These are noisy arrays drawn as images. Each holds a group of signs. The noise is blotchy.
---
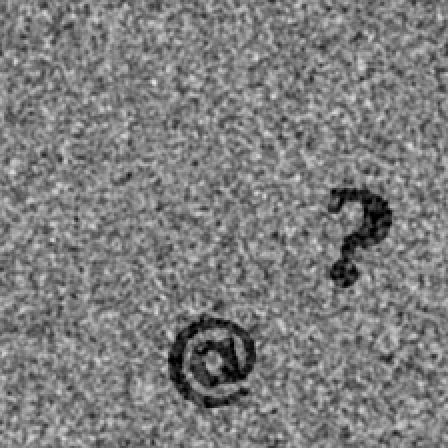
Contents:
middle right: dark question mark; bottom middle: dark at sign
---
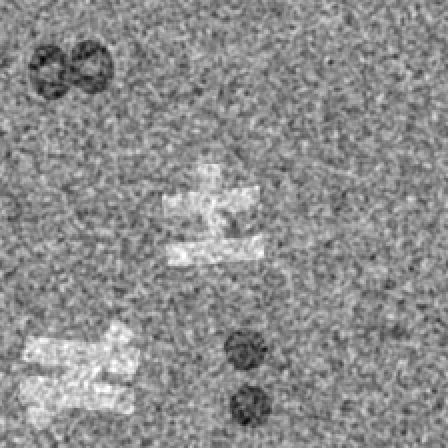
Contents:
top left: dark infinity sign; centre: light plus-minus sign; bottom left: light not-equal sign; bottom middle: dark colon
